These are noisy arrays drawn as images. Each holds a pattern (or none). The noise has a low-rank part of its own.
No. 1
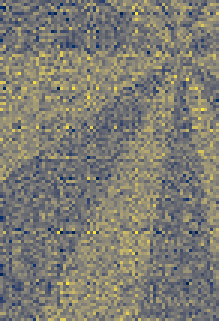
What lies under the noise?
spokes from one point
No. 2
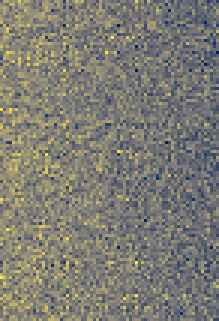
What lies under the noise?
a smooth slope
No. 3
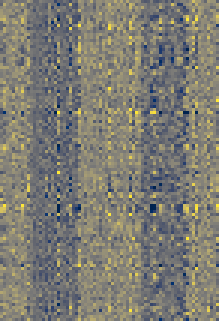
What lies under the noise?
vertical stripes
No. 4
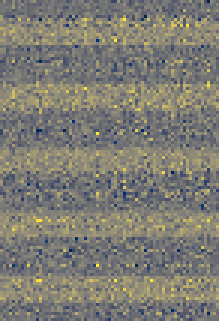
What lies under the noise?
horizontal stripes
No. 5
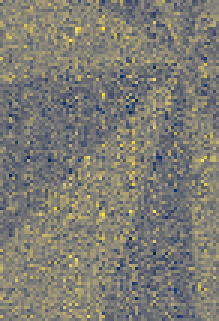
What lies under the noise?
spokes from one point
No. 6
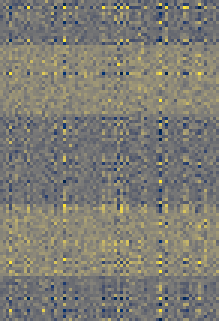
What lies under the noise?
horizontal stripes
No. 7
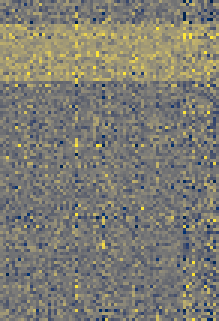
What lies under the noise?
one horizontal stripe
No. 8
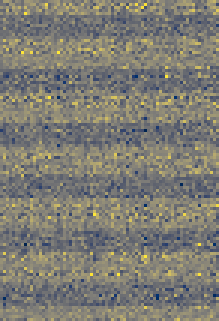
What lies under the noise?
horizontal stripes
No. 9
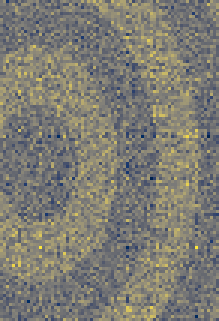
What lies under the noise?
rings round one point
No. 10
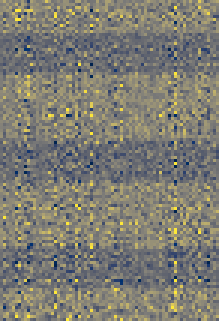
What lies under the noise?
horizontal stripes
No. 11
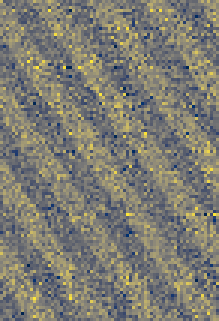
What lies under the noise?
diagonal stripes
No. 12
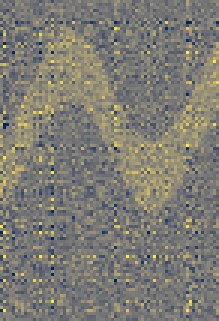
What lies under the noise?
a wavy band
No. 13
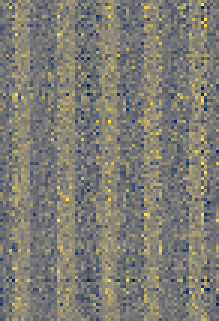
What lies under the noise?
vertical stripes
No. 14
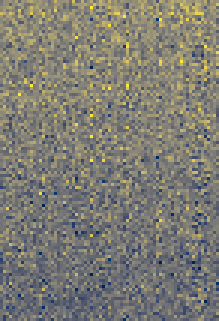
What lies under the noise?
a smooth slope
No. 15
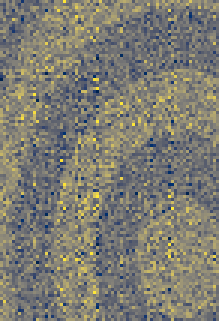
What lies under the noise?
rings round one point
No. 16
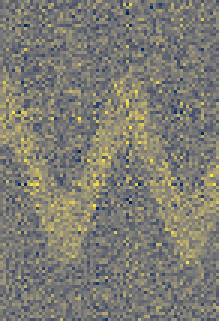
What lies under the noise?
a wavy band
